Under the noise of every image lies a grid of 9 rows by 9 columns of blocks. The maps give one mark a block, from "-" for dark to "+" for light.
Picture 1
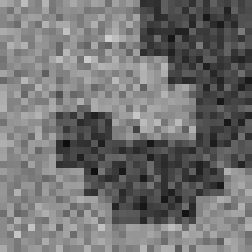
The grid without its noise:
+++++----
+++++----
++++++---
+++++++--
++--+++--
++-------
+++-----+
++++---++
+++++++++
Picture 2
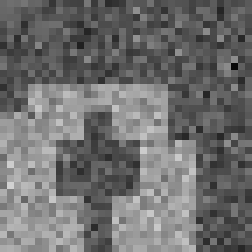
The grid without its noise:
---------
---------
---------
-+++++---
+++-++---
++---++--
++---++--
+++-+++--
+++-+++--
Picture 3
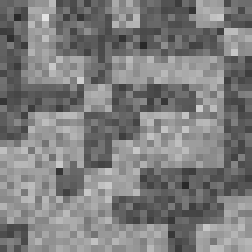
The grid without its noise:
-+--+--+-
-+------+
-++-++++-
---+---+-
-++--+++-
+++-++++-
++-++----
++++----+
-+++++-++
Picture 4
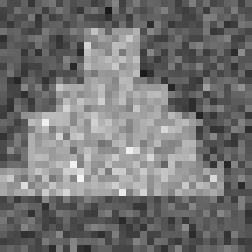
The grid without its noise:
---------
---++----
---++----
--++++---
-++++++--
-++++++--
++++++++-
---------
---------
